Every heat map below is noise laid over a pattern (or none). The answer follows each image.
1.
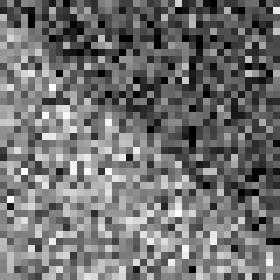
a sharp edge
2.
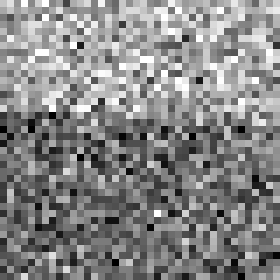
a sharp edge
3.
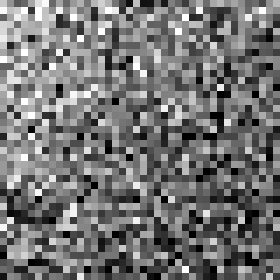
a smooth slope
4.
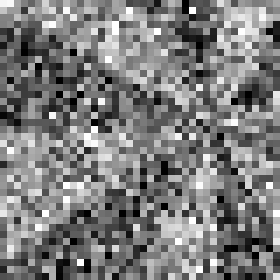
spokes from one point
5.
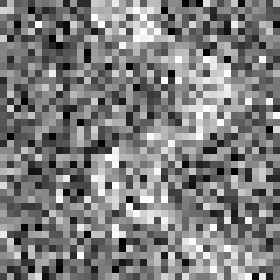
a wavy band
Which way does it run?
top to bottom
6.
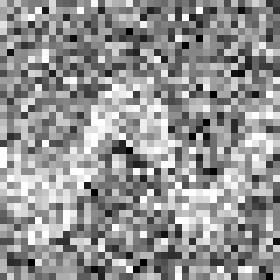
a wavy band
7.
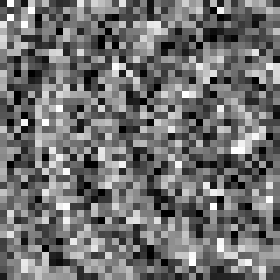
rings round one point
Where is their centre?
middle right
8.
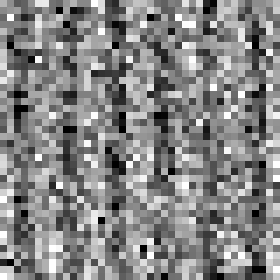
vertical stripes
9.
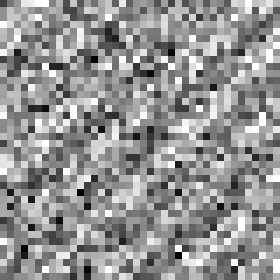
diagonal stripes
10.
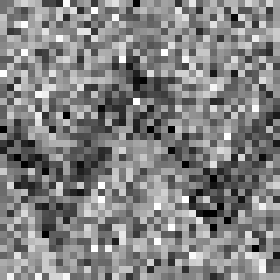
a wavy band
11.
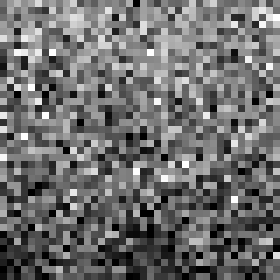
a smooth slope
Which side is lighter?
top
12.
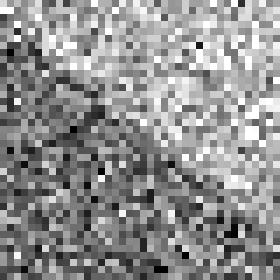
a sharp edge
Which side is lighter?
top right
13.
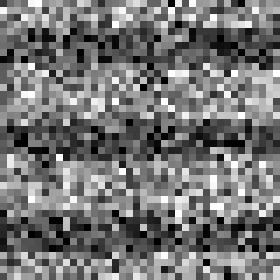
horizontal stripes
